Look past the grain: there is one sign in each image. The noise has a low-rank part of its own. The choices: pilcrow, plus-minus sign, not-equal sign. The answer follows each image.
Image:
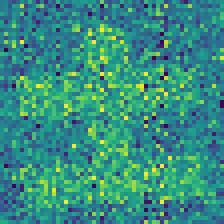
plus-minus sign
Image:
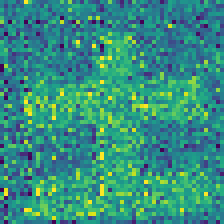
plus-minus sign
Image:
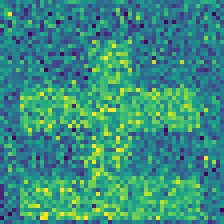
plus-minus sign
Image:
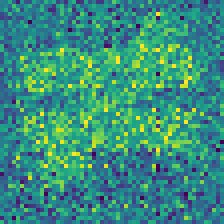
not-equal sign
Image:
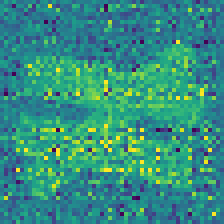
not-equal sign
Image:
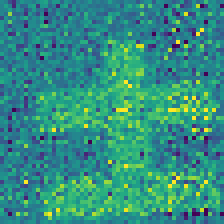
plus-minus sign
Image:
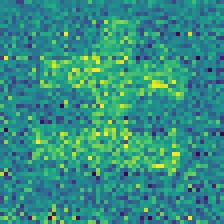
plus-minus sign
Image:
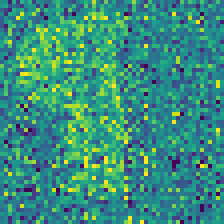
pilcrow
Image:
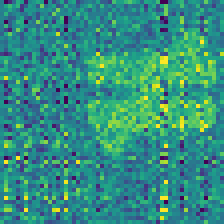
not-equal sign
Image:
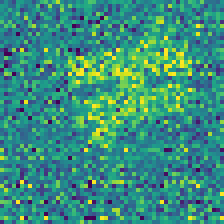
not-equal sign
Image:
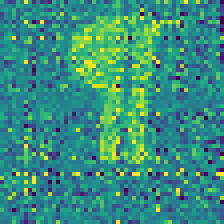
pilcrow
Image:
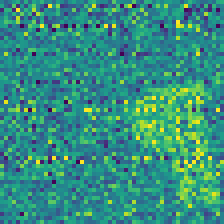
pilcrow
